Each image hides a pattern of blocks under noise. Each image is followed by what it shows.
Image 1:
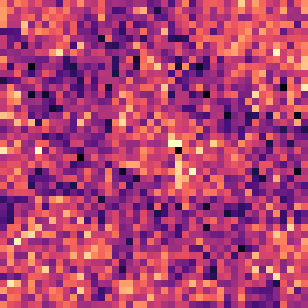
mirrored about the diagonal from the bottom left
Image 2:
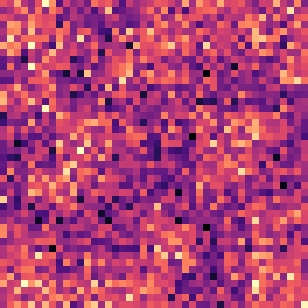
the same after a half turn
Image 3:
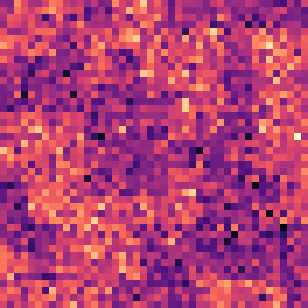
no symmetry
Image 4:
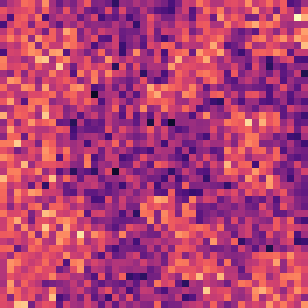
top and bottom mirror each other
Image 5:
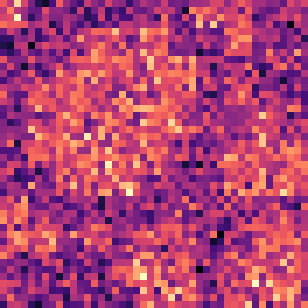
mirrored about the diagonal from the top left
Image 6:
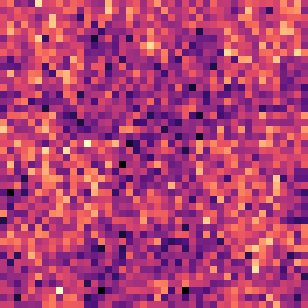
left and right mirror each other
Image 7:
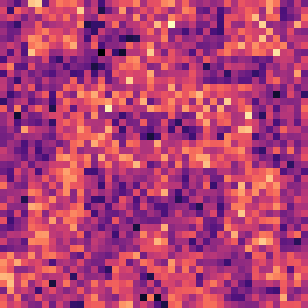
left and right mirror each other
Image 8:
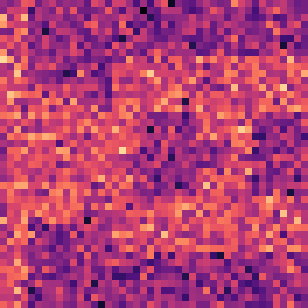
top and bottom mirror each other
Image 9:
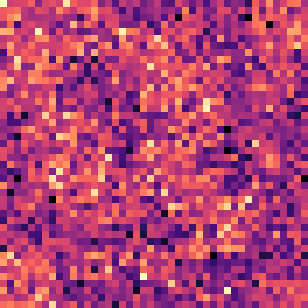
mirrored about the diagonal from the top left
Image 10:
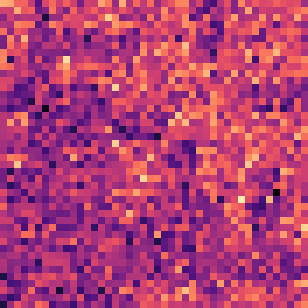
mirrored about the diagonal from the bottom left
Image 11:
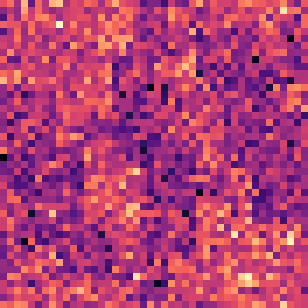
the same after a half turn
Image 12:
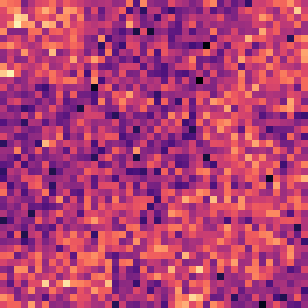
mirrored about the diagonal from the top left
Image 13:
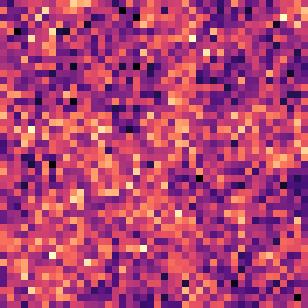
mirrored about the diagonal from the bottom left
